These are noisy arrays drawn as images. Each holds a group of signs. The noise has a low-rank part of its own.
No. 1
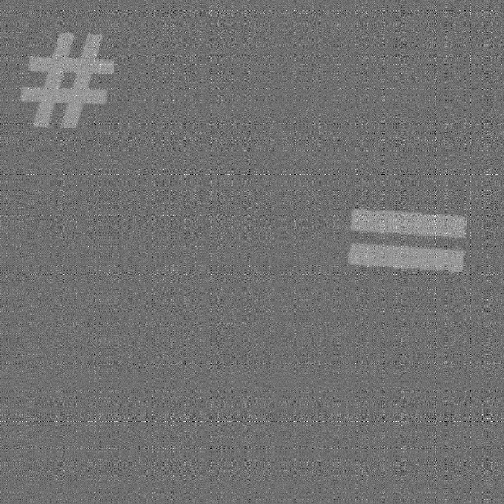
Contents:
top left: light hash sign; middle right: light equals sign
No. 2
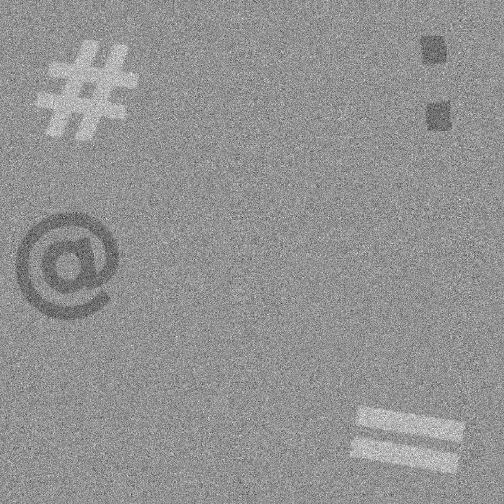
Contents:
top left: light hash sign; top right: dark colon; middle left: dark at sign; bottom right: light equals sign
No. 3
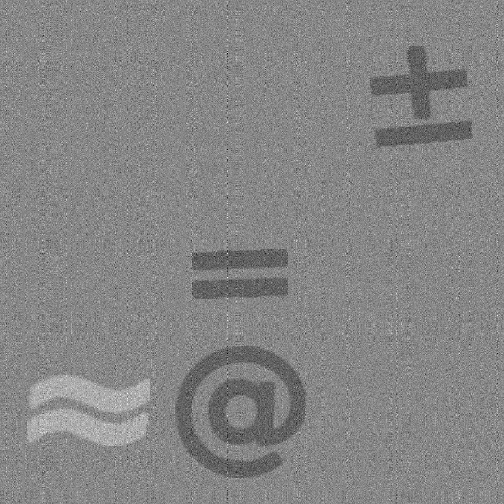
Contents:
top right: dark plus-minus sign; centre: dark equals sign; bottom left: light approximately sign; bottom middle: dark at sign
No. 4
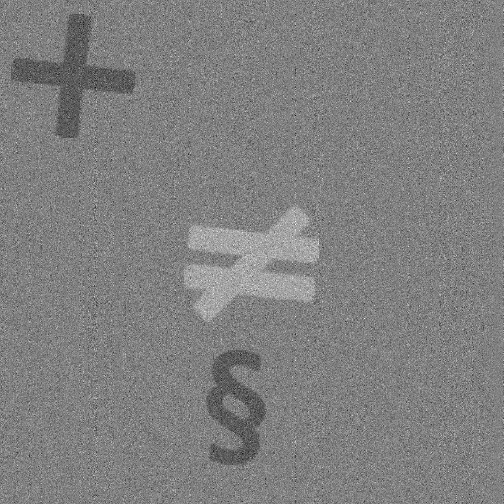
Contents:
top left: dark plus sign; centre: light not-equal sign; bottom middle: dark section sign
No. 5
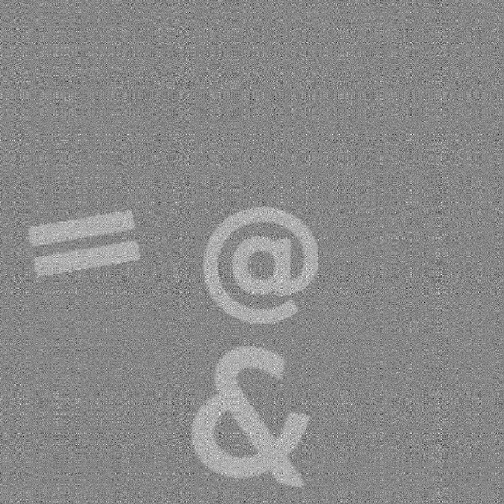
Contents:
middle left: light equals sign; centre: light at sign; bottom middle: light ampersand
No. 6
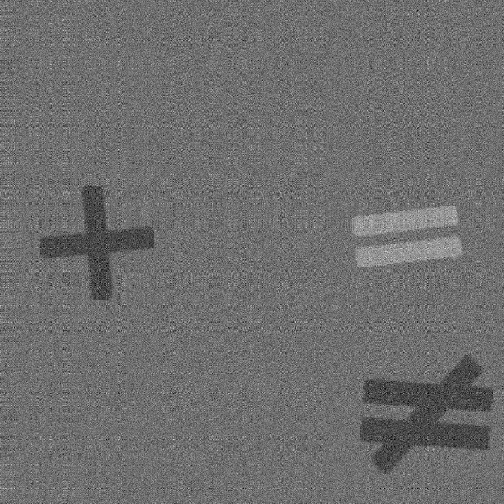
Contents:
middle left: dark plus sign; middle right: light equals sign; bottom right: dark not-equal sign
